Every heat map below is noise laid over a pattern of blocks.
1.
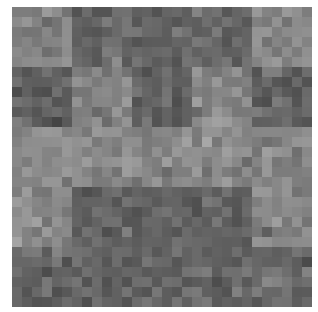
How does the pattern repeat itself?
left and right mirror each other
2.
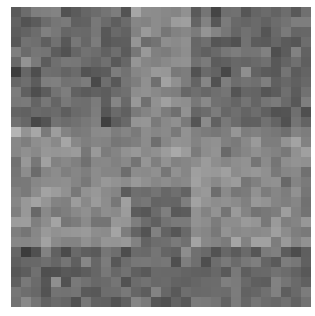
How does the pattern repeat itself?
left and right mirror each other
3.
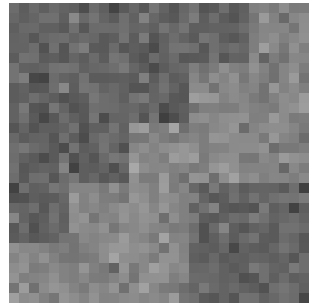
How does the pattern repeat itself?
mirrored about the diagonal from the top left
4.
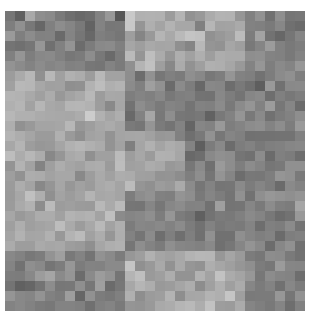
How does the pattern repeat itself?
top and bottom mirror each other
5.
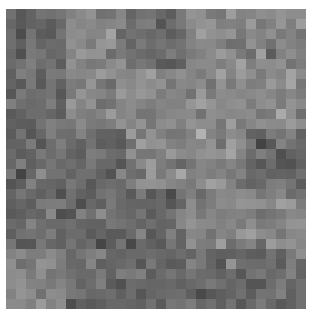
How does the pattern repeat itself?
mirrored about the diagonal from the bottom left
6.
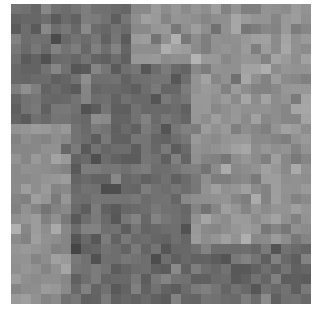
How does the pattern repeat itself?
no symmetry
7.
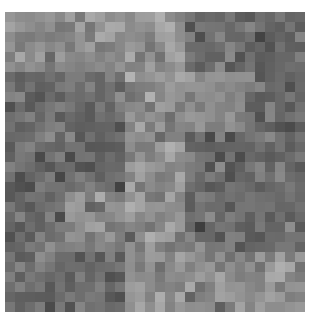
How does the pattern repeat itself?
the same after a half turn
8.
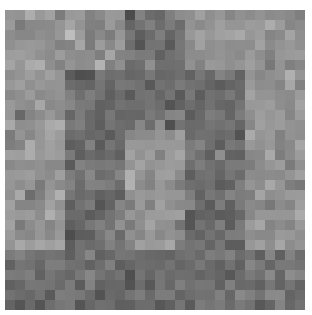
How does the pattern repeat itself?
left and right mirror each other
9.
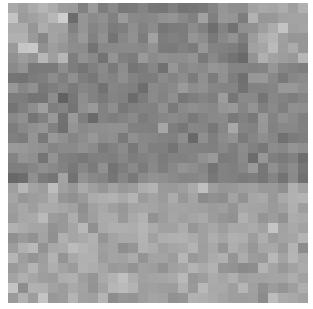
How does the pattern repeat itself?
left and right mirror each other
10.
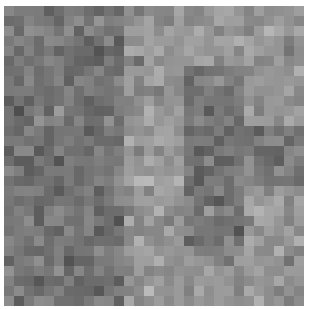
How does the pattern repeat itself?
top and bottom mirror each other
